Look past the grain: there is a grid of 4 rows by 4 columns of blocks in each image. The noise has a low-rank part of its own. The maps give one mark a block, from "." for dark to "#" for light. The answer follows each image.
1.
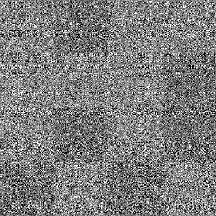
# . # #
# # # .
# . # .
. # . #
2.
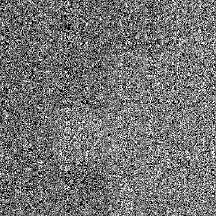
. . . #
. . # #
. # # #
. . # #
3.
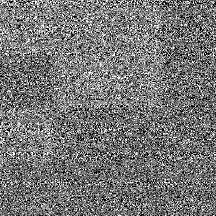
# # # .
. # # .
# . . .
. . . .
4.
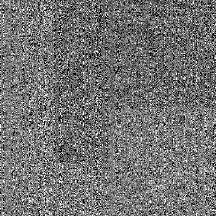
# . . .
# . . .
# . # #
# # # #
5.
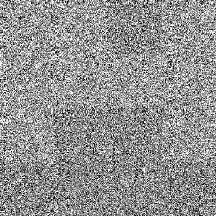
# # . #
# # # #
# . . #
. . . .
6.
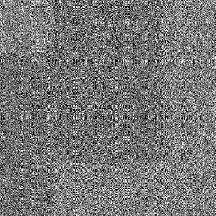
# . . #
. . . #
. . . #
. # # #
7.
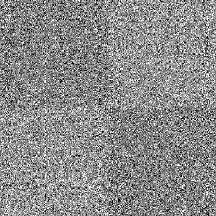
. . # #
. . # #
# # . .
# # . .
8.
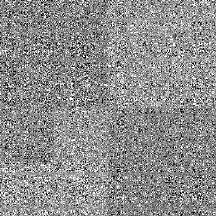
. . # #
. . # #
. # . .
# # . .
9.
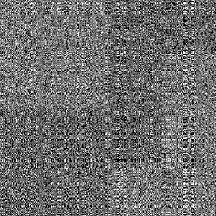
# # . .
# # . #
. . . #
. . # #
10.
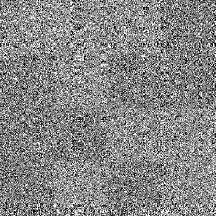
# # # .
. # . .
. . # #
. # . #
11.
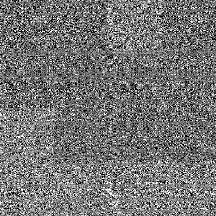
. . # .
. . . .
# . . .
# # # #
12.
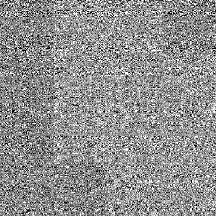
. # # .
. # # #
. # # #
. . # #
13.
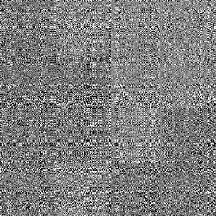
. # # #
. . # #
. . # .
. # . .
